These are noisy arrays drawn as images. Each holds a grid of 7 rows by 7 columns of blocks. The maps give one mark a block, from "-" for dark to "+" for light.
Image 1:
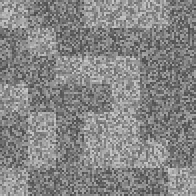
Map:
+--+++-
-+-----
--+++--
+---+--
-+-++--
-+-+++-
+-----+
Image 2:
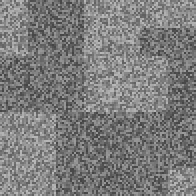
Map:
+--++++
+--++--
---+++-
---+++-
++-----
++-----
++----+
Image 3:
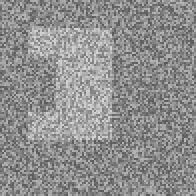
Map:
-------
-+++---
--++---
--++---
-+++---
-------
-------
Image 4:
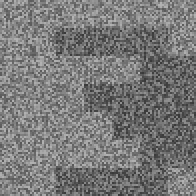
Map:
+++++++
++----+
+++++--
+++----
++++---
+++++--
++----+
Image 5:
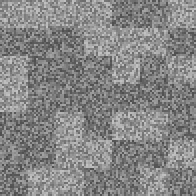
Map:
++++--+
---+++-
+---+-+
+------
--+-++-
--++--+
-++--+-
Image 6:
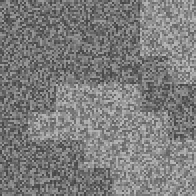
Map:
-----++
-----++
------+
--+++--
-+++++-
---++++
----+++
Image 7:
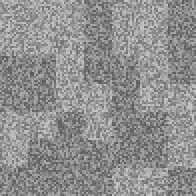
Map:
+++-++-
+++-++-
--+--+-
--++-++
++-+--+
+-----+
----++-
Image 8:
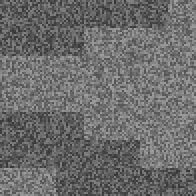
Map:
------+
---++++
+++++++
+++++++
---++++
-----++
++-----
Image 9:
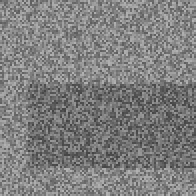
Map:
+++++++
+++++++
+++++++
+------
+------
+------
+++++++
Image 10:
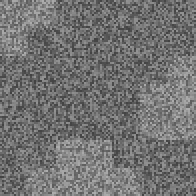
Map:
++-----
+------
------+
-----++
-----++
--++---
-++++--
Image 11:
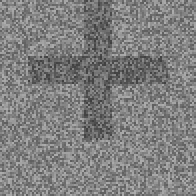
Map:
+++-+++
+++-+++
+-----+
+++-+++
+++-+++
+++++++
+++++++
